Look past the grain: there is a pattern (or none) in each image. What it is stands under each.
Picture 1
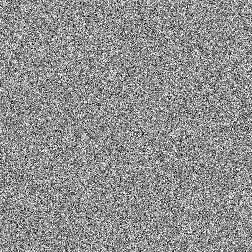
only noise
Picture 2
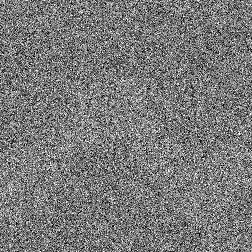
a wavy band
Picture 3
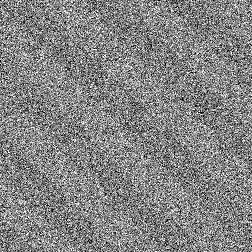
diagonal stripes
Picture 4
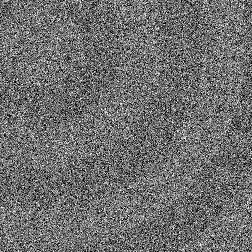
rings round one point
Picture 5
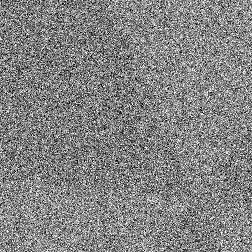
spokes from one point
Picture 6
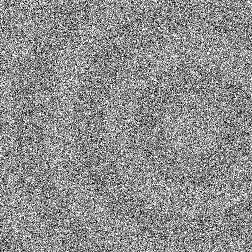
rings round one point
